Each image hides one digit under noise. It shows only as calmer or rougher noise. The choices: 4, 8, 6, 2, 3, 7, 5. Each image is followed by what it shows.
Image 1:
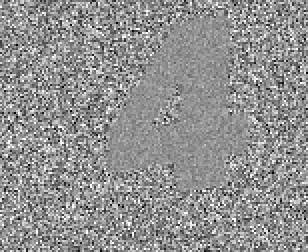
calm 4
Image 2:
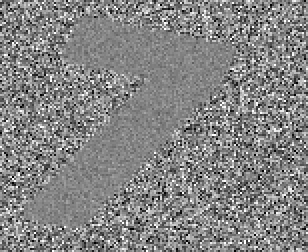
calm 7
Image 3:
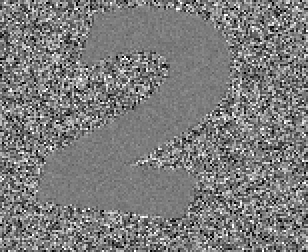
calm 2
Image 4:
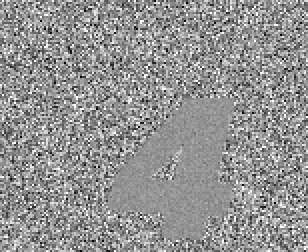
calm 4
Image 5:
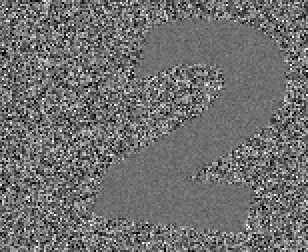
calm 2
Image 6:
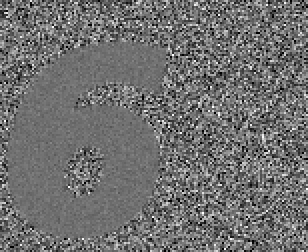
calm 6
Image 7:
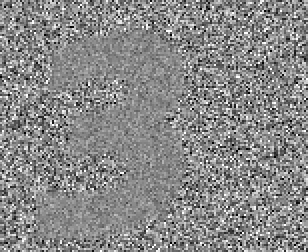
calm 3
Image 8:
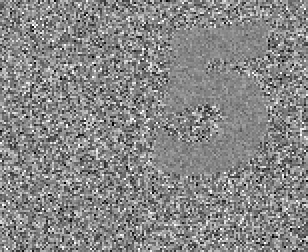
calm 5
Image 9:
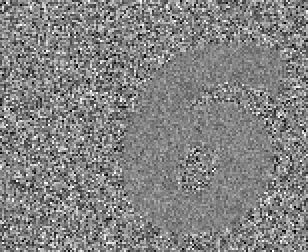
calm 6
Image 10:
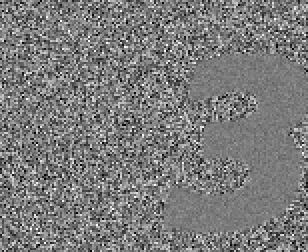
calm 3
